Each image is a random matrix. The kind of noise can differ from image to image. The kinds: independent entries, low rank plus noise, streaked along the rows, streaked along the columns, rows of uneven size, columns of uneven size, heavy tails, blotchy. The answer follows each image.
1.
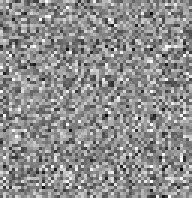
low rank plus noise
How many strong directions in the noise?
five to eight
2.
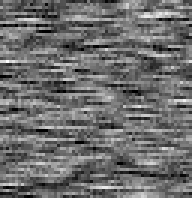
streaked along the rows
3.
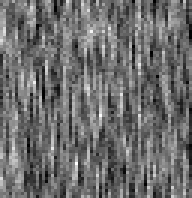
streaked along the columns
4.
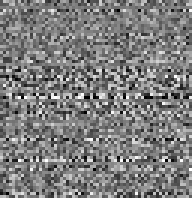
rows of uneven size
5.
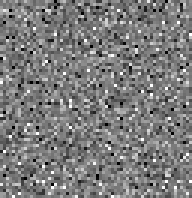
heavy tails
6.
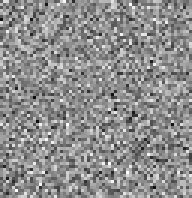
independent entries
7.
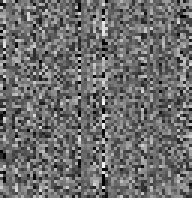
columns of uneven size
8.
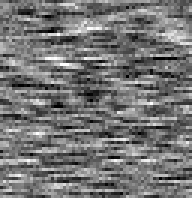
streaked along the rows
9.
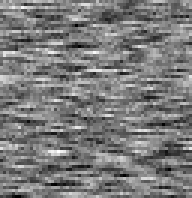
streaked along the rows
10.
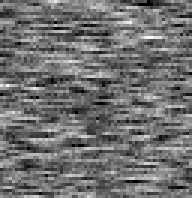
streaked along the rows
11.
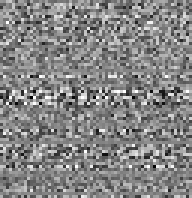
rows of uneven size
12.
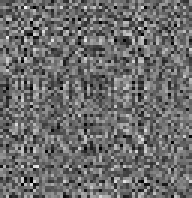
low rank plus noise
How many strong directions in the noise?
one
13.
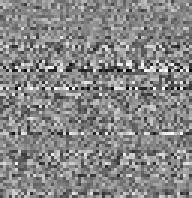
rows of uneven size
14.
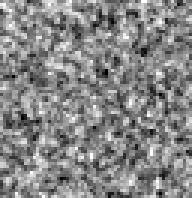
blotchy
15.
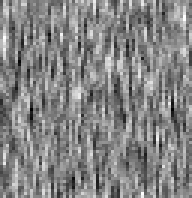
streaked along the columns
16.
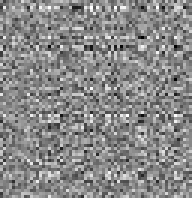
low rank plus noise
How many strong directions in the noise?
one
